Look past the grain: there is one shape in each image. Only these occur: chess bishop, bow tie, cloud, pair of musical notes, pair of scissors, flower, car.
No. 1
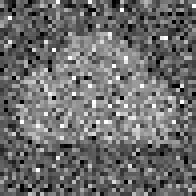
cloud
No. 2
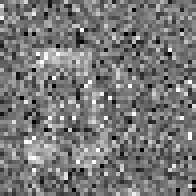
pair of musical notes
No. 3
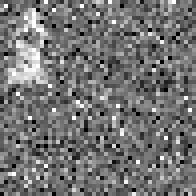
chess bishop
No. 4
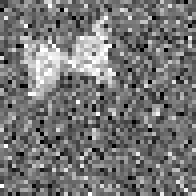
bow tie
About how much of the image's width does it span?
half
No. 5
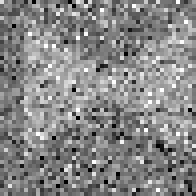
bow tie
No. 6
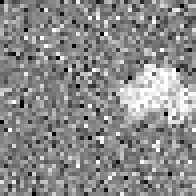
car
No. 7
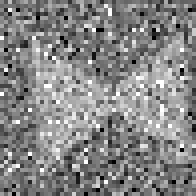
bow tie
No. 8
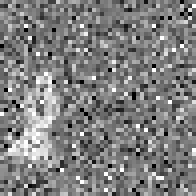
chess bishop
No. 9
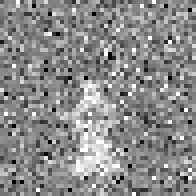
chess bishop
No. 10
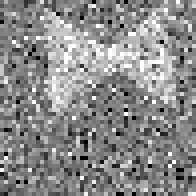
bow tie
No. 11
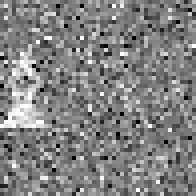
chess bishop
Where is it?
middle left
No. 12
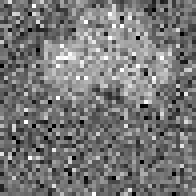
car
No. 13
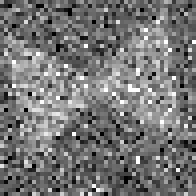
bow tie
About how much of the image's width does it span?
nearly all
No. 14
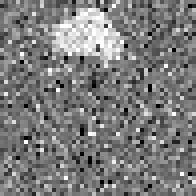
cloud
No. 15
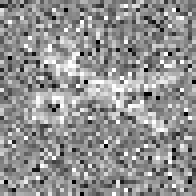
pair of scissors
